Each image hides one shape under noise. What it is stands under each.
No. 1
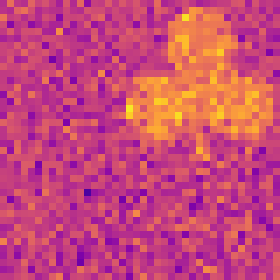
club
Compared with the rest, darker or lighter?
lighter
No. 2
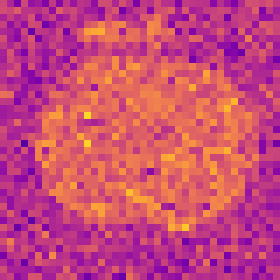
apple
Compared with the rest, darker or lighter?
lighter
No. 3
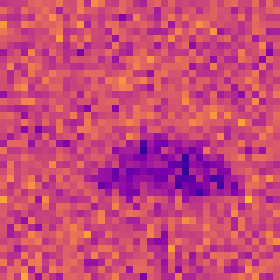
umbrella
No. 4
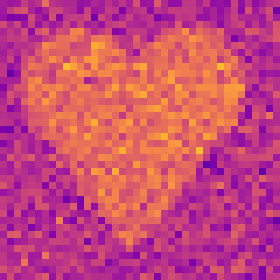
heart
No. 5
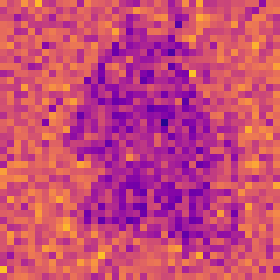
chess knight
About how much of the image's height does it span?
nearly all
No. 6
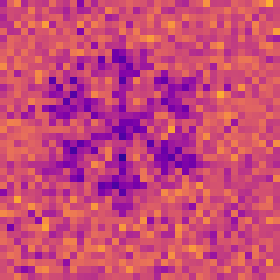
snowflake
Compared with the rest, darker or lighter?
darker
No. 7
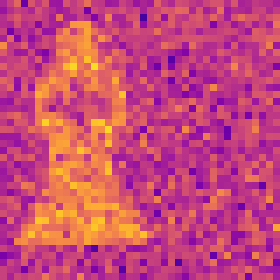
chess bishop
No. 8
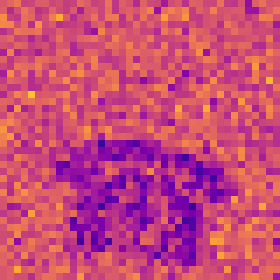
telephone
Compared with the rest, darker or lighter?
darker
